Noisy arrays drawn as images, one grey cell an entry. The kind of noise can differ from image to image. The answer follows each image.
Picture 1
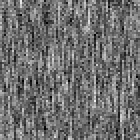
streaked along the columns
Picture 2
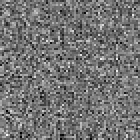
low rank plus noise
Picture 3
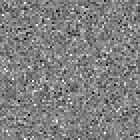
heavy tails
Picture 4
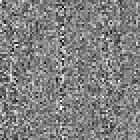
columns of uneven size
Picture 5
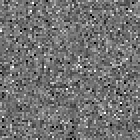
heavy tails
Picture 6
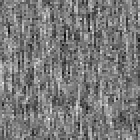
streaked along the columns
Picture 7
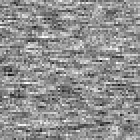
streaked along the rows
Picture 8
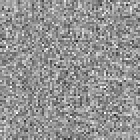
low rank plus noise
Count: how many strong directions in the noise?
five to eight
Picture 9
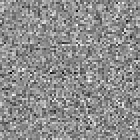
low rank plus noise
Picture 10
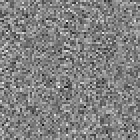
low rank plus noise
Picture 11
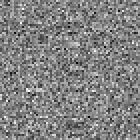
low rank plus noise
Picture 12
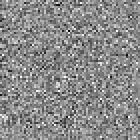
low rank plus noise
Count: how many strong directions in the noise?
three or four
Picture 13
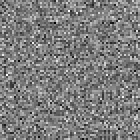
low rank plus noise
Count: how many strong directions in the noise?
five to eight
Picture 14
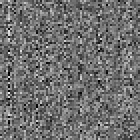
columns of uneven size
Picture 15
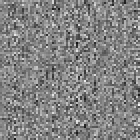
columns of uneven size
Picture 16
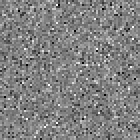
heavy tails
